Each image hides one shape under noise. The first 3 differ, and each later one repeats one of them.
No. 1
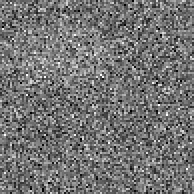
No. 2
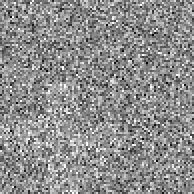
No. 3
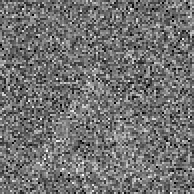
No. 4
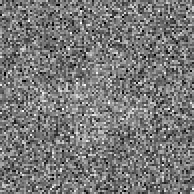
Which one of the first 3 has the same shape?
2
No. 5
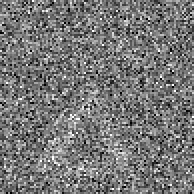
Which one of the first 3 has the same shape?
3
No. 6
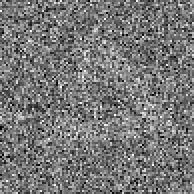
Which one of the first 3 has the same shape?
3
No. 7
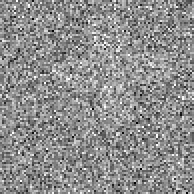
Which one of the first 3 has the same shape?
2
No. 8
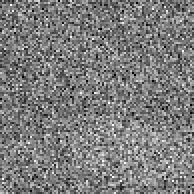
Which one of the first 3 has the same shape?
1
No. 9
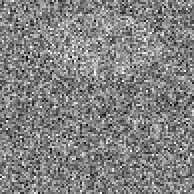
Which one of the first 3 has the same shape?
1
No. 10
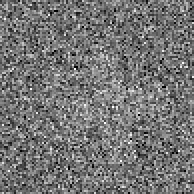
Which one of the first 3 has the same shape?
2
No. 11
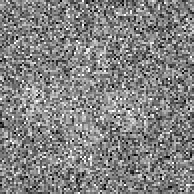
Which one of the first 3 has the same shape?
2
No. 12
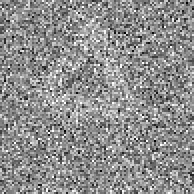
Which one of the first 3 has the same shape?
3
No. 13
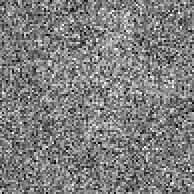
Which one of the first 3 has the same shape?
2
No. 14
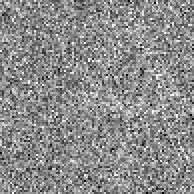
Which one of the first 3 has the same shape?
3
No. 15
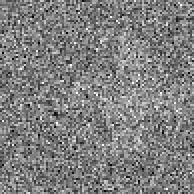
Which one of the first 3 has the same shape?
2
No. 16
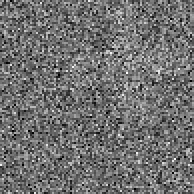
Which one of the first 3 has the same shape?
2
